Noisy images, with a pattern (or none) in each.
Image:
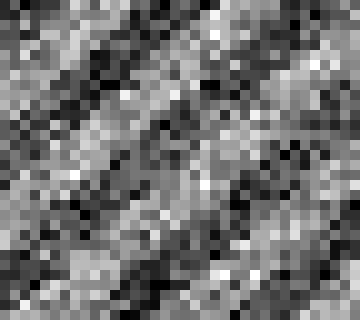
diagonal stripes
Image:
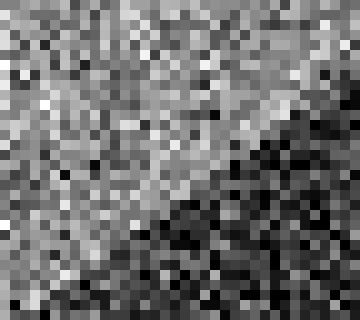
a sharp edge
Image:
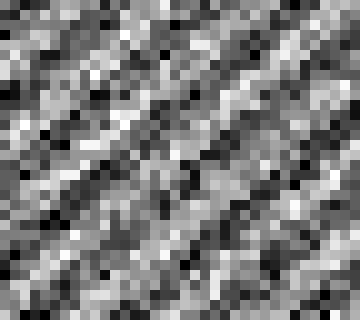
diagonal stripes
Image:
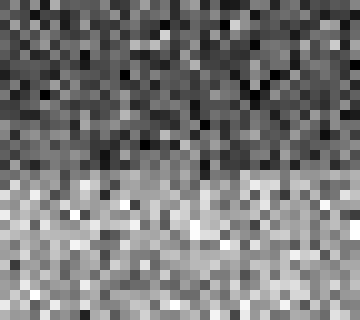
a sharp edge
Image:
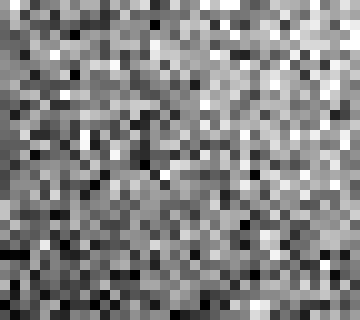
a smooth slope
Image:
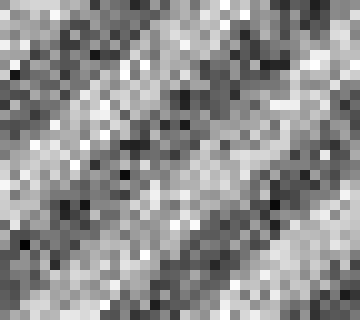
diagonal stripes
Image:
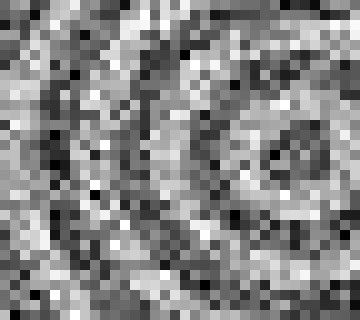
rings round one point
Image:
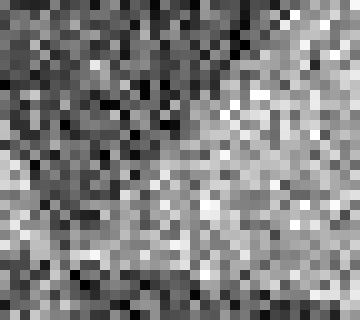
spokes from one point
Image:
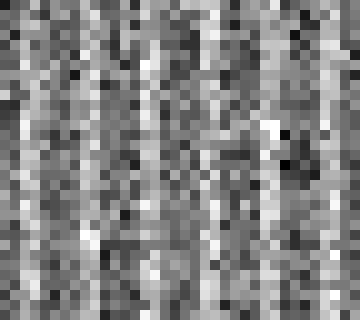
vertical stripes
